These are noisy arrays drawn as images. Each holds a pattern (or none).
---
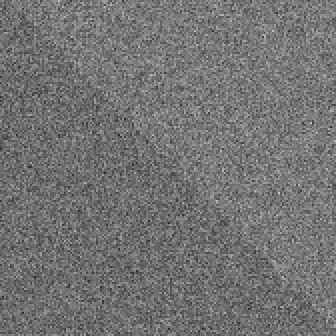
a sharp edge
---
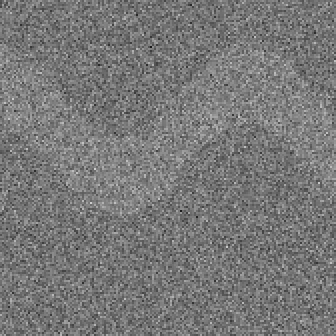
a wavy band
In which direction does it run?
left to right
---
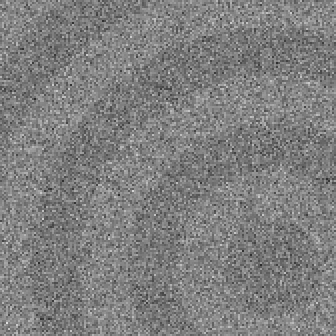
rings round one point
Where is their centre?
bottom right
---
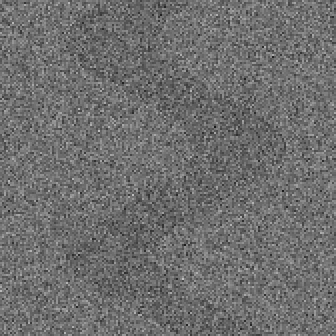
a wavy band
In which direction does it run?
top to bottom
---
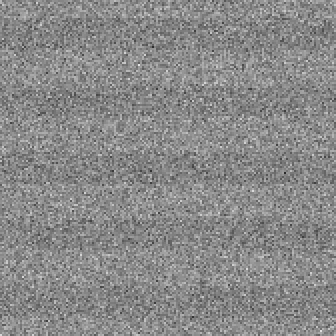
horizontal stripes
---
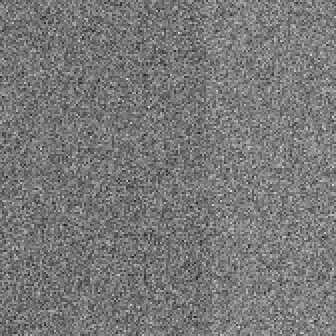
a sharp edge
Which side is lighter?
right
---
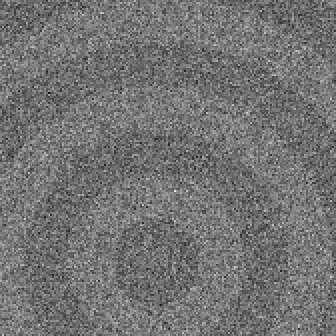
rings round one point
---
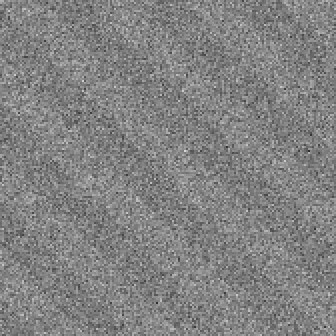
diagonal stripes
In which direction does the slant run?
top left to bottom right
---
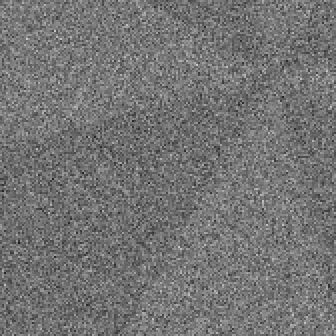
spokes from one point
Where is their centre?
top right
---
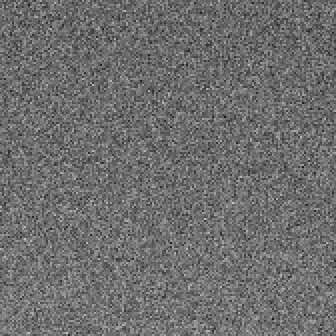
a smooth slope
